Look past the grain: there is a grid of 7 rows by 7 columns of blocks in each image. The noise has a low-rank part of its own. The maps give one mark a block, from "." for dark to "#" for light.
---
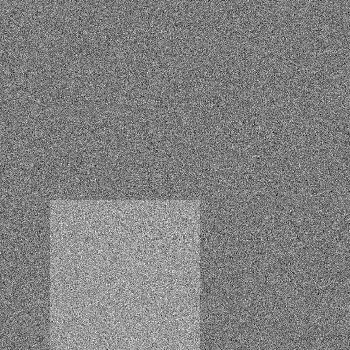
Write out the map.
. . . . . . .
. . . . . . .
. . . . . . .
. . . . . . .
. # # # . . .
. # # # . . .
. # # # . . .
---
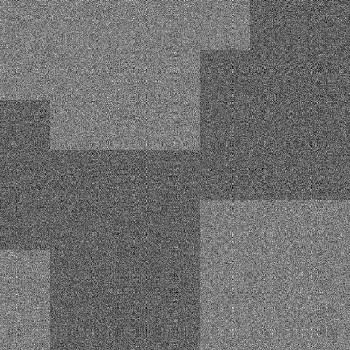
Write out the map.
# # # # # . .
# # # # . . .
. # # # . . .
. . . . . . .
. . . . # # #
# . . . # # #
# . . . # # #
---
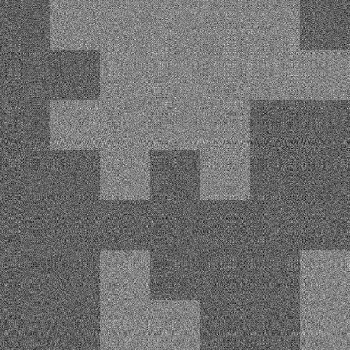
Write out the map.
. # # # # # .
. . # # # # #
. # # # # . .
. . # . # . .
. . . . . . .
. . # . . . #
. . # # . . #
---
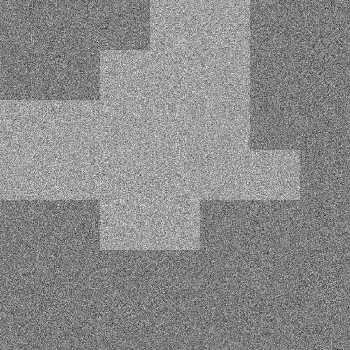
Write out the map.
. . . # # . .
. . # # # . .
# # # # # . .
# # # # # # .
. . # # . . .
. . . . . . .
. . . . . . .
